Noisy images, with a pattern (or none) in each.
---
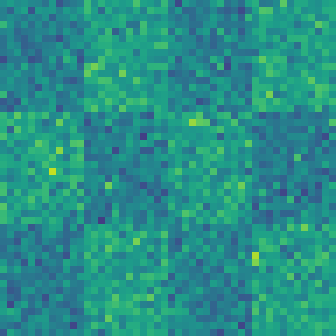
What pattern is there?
a checkerboard
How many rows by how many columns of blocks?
3 by 4
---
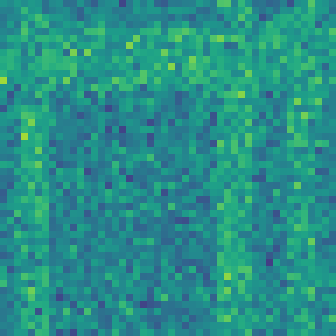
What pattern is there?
bands of rows crossing bands of columns
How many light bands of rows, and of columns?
1 and 3
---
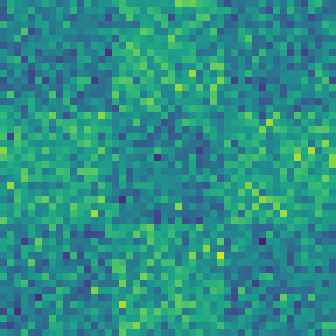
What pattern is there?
a checkerboard
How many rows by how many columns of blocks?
3 by 3
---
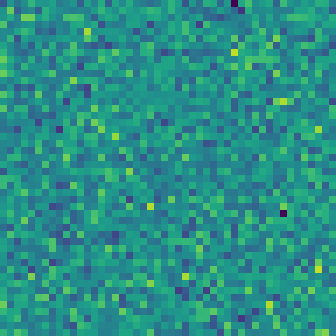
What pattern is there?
only noise
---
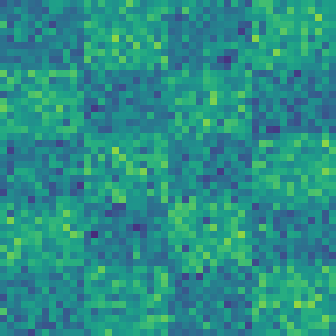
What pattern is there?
a checkerboard
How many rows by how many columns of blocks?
5 by 4
